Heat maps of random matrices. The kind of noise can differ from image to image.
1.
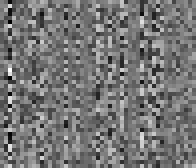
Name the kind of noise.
columns of uneven size
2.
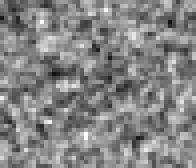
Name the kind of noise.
blotchy
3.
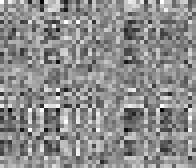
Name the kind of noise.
low rank plus noise
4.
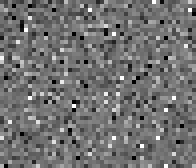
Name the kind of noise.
heavy tails
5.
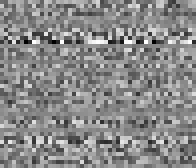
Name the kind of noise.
rows of uneven size
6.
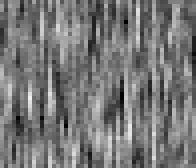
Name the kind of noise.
streaked along the columns
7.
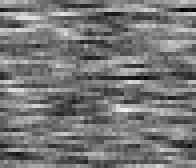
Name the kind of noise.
streaked along the rows
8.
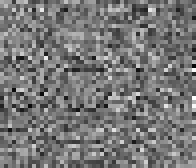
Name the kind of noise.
low rank plus noise
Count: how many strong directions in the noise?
five to eight
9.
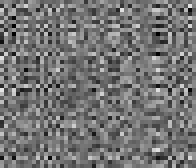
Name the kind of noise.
low rank plus noise
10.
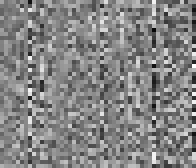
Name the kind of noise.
columns of uneven size
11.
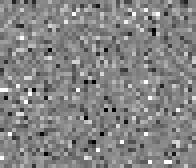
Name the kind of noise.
heavy tails
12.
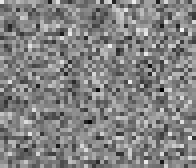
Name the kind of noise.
low rank plus noise
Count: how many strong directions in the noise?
five to eight
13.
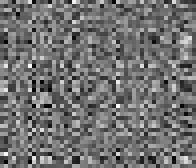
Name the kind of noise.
low rank plus noise
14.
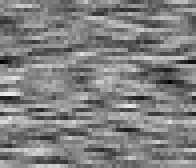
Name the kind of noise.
streaked along the rows
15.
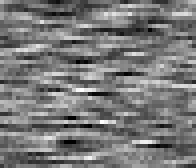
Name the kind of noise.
streaked along the rows
